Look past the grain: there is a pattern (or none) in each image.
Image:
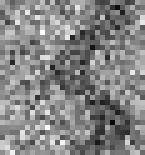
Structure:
a wavy band
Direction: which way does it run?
top to bottom
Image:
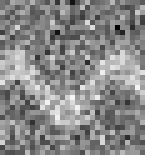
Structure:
a wavy band
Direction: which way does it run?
left to right
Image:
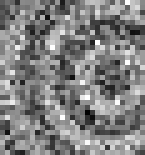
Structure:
rings round one point
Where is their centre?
middle right
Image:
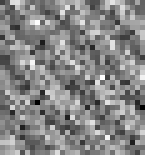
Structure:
diagonal stripes
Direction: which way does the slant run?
top left to bottom right
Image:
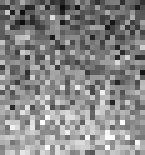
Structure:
a smooth slope
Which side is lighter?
bottom
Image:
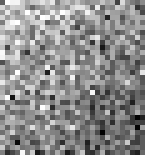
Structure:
a smooth slope
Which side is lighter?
top left
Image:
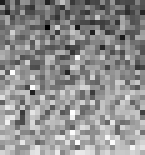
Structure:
a smooth slope
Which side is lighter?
bottom
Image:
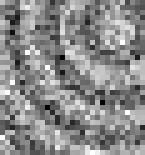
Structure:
rings round one point
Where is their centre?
top right
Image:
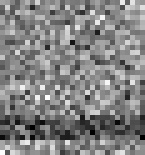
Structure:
one horizontal stripe
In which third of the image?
bottom
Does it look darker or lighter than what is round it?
darker
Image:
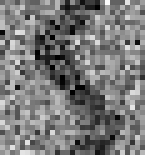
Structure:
a wavy band
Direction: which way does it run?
top to bottom
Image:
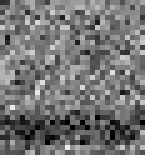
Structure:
one horizontal stripe
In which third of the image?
bottom
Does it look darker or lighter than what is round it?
darker
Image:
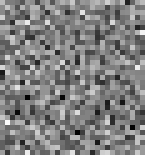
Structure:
only noise
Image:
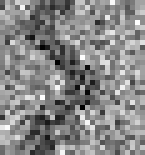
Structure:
a wavy band
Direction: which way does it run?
top to bottom
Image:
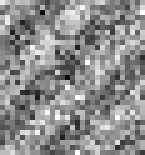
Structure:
diagonal stripes
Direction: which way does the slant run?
bottom left to top right
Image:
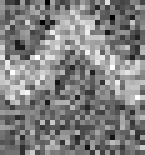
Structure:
a wavy band
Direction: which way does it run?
left to right
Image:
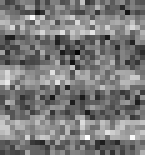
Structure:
horizontal stripes
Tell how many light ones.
3
